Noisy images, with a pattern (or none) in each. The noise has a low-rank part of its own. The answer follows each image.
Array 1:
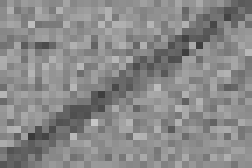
a diagonal band
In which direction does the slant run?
bottom left to top right
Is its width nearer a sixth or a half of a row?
a sixth
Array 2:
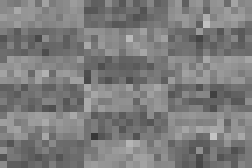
a checkerboard
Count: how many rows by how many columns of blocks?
6 by 3
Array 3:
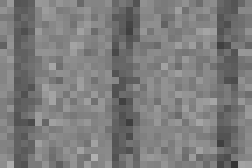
bands of columns
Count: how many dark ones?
3
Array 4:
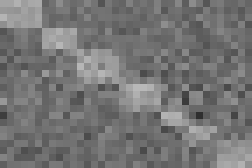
blocks along the diagonal
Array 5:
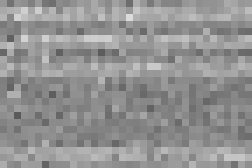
bands of rows
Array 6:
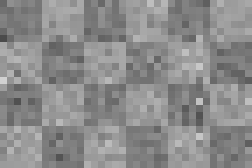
a checkerboard
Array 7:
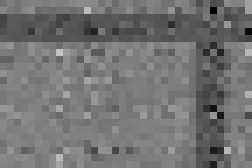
bands of rows crossing bands of columns
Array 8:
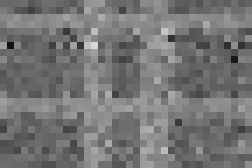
bands of rows crossing bands of columns
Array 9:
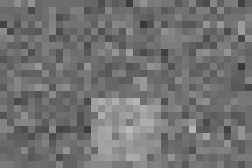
one block
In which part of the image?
bottom middle
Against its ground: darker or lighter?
lighter
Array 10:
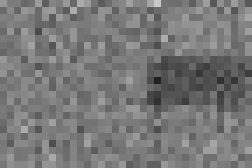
one block
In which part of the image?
middle right
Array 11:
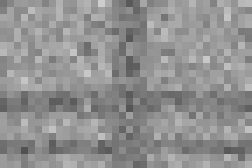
bands of rows crossing bands of columns
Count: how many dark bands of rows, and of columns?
2 and 1
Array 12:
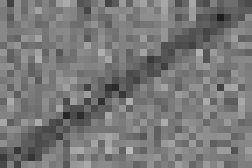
a diagonal band
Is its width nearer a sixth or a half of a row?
a sixth
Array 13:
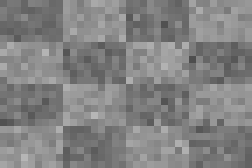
a checkerboard
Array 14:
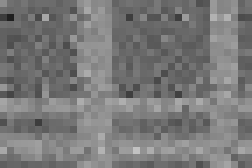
bands of rows crossing bands of columns
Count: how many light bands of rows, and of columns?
2 and 2
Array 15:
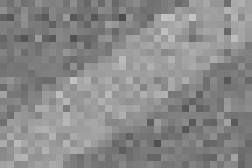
a diagonal band
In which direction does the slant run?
bottom left to top right
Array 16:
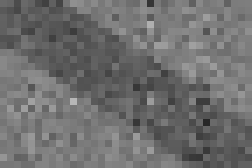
a diagonal band
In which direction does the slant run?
top left to bottom right
